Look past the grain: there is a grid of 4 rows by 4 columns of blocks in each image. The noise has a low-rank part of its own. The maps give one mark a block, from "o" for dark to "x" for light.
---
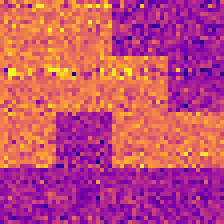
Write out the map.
x x o o
x x x o
x o x x
o o o o
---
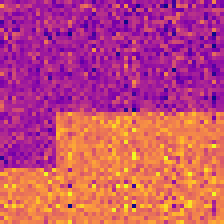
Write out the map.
o o o o
o o o o
o x x x
x x x x
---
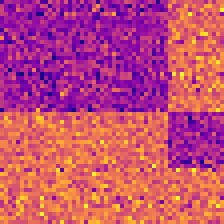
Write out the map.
o o o x
o o o x
x x x o
x x x x
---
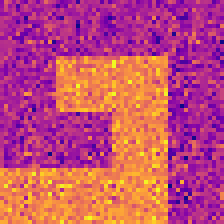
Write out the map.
o o o o
o x x o
o o x o
x x x o
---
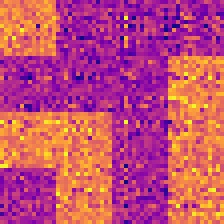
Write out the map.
x o o o
o o o x
x x o x
o x o x
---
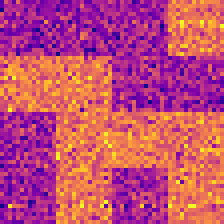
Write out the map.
o o o x
x x o o
o x x x
o x o x
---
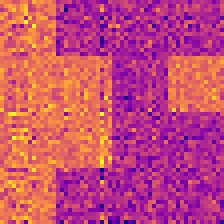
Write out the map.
x o o o
x x o x
x x o o
x o o o
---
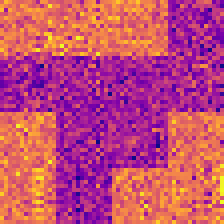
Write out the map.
x x x o
o o o o
x o o x
x o x x
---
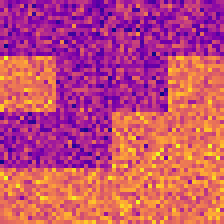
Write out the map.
o o o o
x o o x
o o x x
x x x x
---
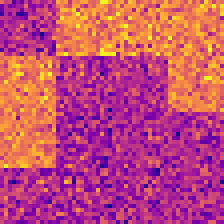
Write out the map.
o x x x
x o o x
x o o o
o o o o
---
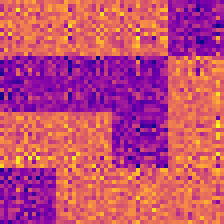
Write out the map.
x x x o
o o o x
x x o x
o x x x
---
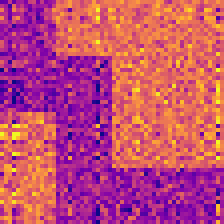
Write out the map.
o x x x
o o x x
x o x x
x o o o
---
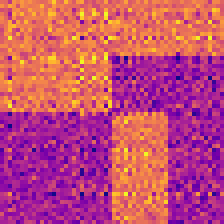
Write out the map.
x x x x
x x o o
o o x o
o o x o
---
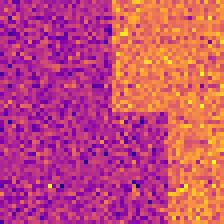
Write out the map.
o o x x
o o x x
o o o x
o o o x
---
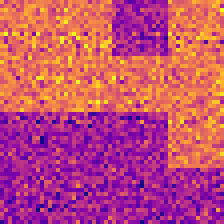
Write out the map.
x x o x
x x x x
o o o x
o o o o
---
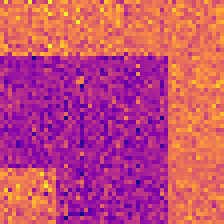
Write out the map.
x x x x
o o o x
o o o x
x o o x
